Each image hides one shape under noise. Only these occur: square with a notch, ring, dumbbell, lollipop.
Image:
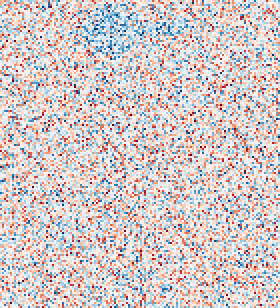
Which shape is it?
lollipop
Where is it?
top middle
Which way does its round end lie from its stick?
left
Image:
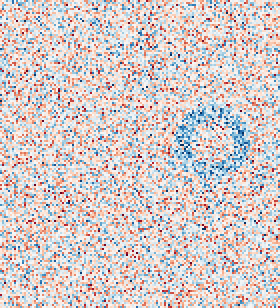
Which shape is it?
ring
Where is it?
middle right
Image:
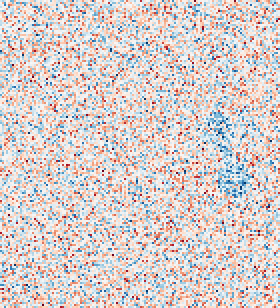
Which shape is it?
dumbbell
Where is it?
middle right
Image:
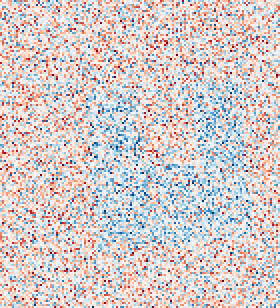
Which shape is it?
square with a notch
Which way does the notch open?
up
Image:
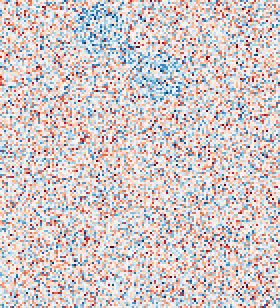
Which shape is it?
dumbbell
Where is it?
top middle
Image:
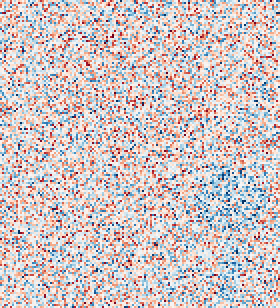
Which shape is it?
lollipop
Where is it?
bottom right
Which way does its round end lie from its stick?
up
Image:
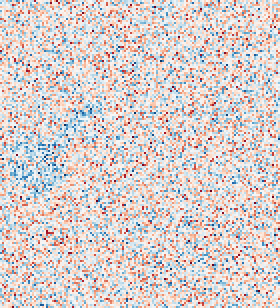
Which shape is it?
lollipop
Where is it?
middle left
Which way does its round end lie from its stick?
down and left
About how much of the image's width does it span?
a third
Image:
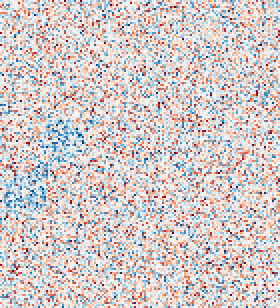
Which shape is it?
dumbbell
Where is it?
middle left
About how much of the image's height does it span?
a third
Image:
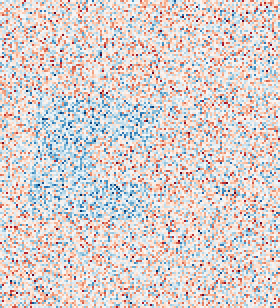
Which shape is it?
square with a notch
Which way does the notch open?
right
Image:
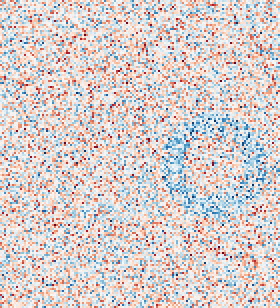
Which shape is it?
ring
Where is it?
middle right
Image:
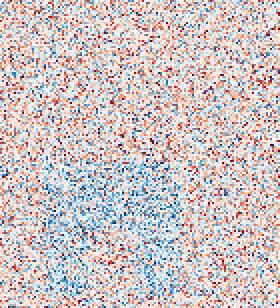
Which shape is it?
square with a notch
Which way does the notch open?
down
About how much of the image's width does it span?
half
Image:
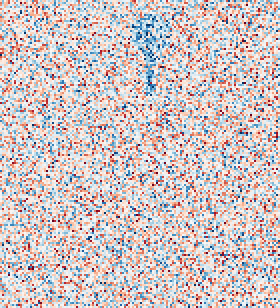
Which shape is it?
lollipop
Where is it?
top middle
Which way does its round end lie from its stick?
up
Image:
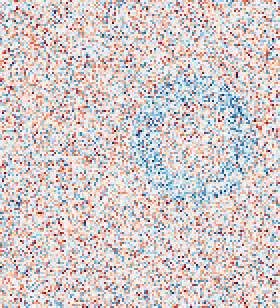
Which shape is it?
ring
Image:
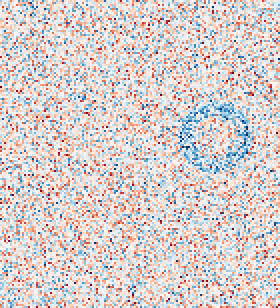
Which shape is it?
ring
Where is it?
middle right
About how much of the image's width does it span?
a quarter
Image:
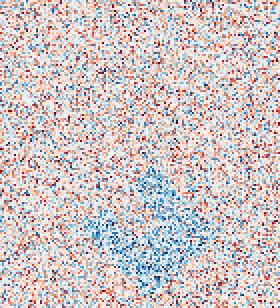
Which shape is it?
square with a notch
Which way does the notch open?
up and left
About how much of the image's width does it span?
half
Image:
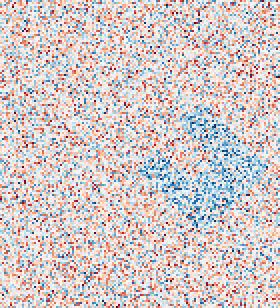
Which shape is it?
square with a notch
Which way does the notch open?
up and left
